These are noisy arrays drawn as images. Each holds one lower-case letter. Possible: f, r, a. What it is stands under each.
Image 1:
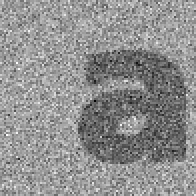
a
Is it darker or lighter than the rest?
darker
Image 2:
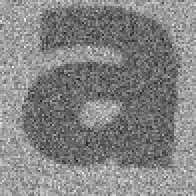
a
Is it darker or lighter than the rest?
darker
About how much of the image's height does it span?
nearly all
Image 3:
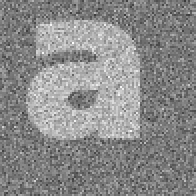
a
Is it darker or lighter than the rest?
lighter
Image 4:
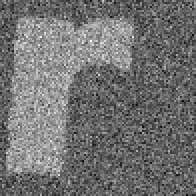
r
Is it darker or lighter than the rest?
lighter
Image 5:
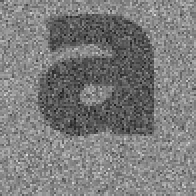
a
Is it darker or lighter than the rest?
darker
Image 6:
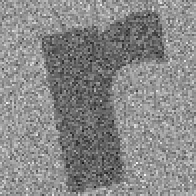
r
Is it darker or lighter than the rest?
darker
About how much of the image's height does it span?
nearly all
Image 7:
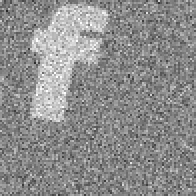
f
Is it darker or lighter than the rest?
lighter
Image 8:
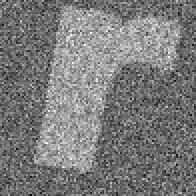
r
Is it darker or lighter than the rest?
lighter
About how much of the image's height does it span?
nearly all
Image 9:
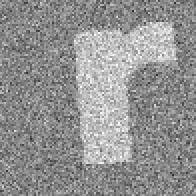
r
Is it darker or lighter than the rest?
lighter
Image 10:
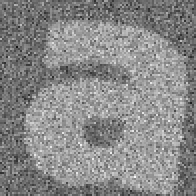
a
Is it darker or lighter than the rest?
lighter
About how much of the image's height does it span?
nearly all
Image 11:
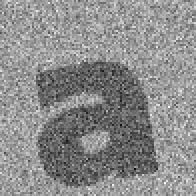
a
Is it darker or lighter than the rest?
darker
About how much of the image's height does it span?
two thirds
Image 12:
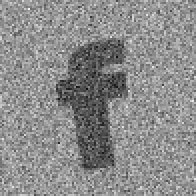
f
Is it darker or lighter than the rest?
darker
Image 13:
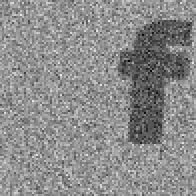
f
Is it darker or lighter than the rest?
darker
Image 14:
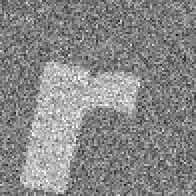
r
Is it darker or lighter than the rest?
lighter
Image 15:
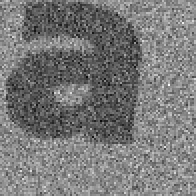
a
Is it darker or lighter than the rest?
darker
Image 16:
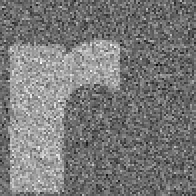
r
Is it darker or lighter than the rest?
lighter
